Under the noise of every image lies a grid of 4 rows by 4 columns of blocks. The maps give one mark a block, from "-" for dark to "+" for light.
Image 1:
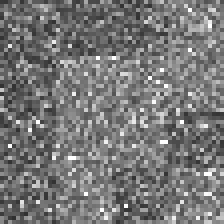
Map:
- - - +
- + + +
- + + -
- + - +
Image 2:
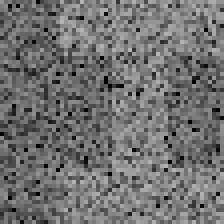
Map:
- + + +
- - + -
- - + -
- + + +
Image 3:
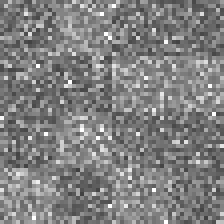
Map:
- + - -
- - + +
- + - -
+ - + -
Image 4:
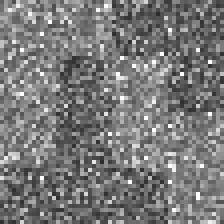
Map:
+ + - -
+ - + -
+ - + +
- - - +
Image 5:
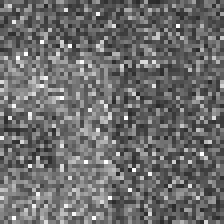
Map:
- - - -
+ + - -
- + - -
+ + - -
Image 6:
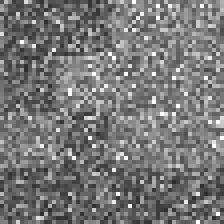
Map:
- - + +
- + + +
+ - + +
- - - -
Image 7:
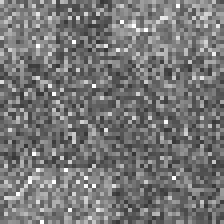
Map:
+ - + +
- - - -
- - - -
+ + - -
